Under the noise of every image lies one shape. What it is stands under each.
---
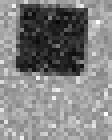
square
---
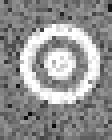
bullseye
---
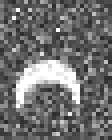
crescent
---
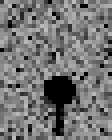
lollipop
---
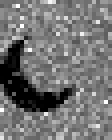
crescent
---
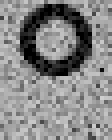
ring
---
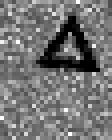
triangle frame
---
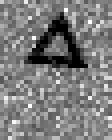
triangle frame
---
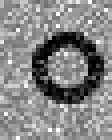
ring
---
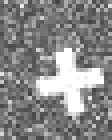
cross
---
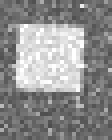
square
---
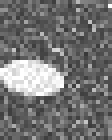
ellipse
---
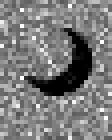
crescent
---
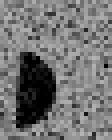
half disc
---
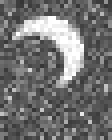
crescent
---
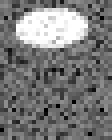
ellipse
